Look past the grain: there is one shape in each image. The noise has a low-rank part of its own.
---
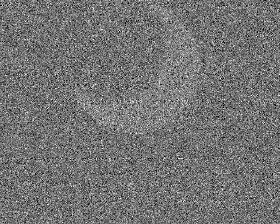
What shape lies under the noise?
crescent
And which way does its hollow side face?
up and left
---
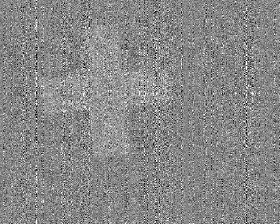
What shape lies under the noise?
cross
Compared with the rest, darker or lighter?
lighter
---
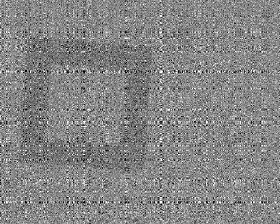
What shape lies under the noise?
square frame
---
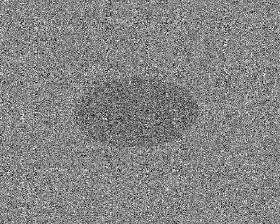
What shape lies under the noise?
ellipse
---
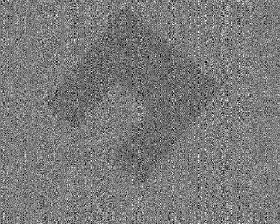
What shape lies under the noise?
square with a notch
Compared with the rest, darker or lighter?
darker
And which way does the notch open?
down and left
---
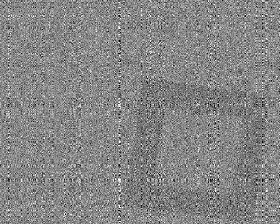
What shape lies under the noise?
square frame
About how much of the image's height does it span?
two thirds
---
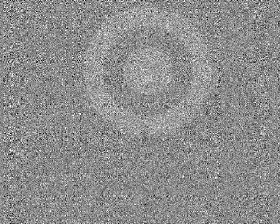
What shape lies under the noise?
bullseye
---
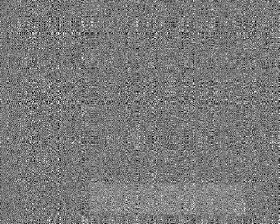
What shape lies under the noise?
bar
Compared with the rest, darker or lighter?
lighter
